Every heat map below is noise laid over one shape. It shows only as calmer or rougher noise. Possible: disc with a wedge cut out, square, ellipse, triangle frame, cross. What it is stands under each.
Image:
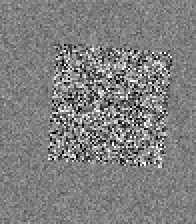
rough square
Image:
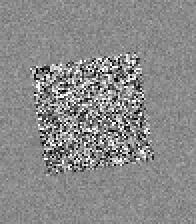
rough square
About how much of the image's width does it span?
two thirds
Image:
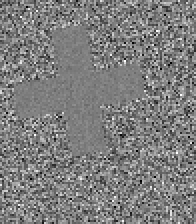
calm cross
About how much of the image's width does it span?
two thirds
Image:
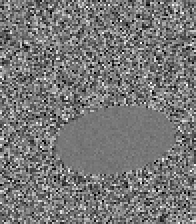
calm ellipse
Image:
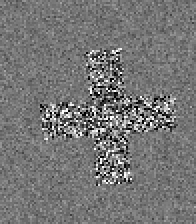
rough cross
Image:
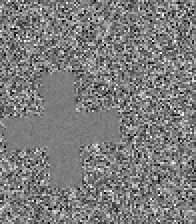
calm cross
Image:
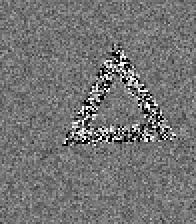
rough triangle frame
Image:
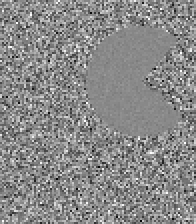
calm disc with a wedge cut out
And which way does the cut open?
right
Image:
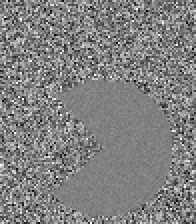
calm disc with a wedge cut out
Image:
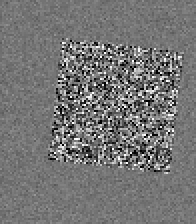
rough square
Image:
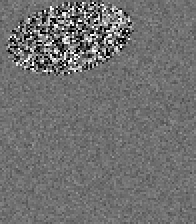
rough ellipse
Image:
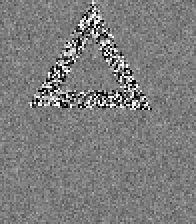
rough triangle frame
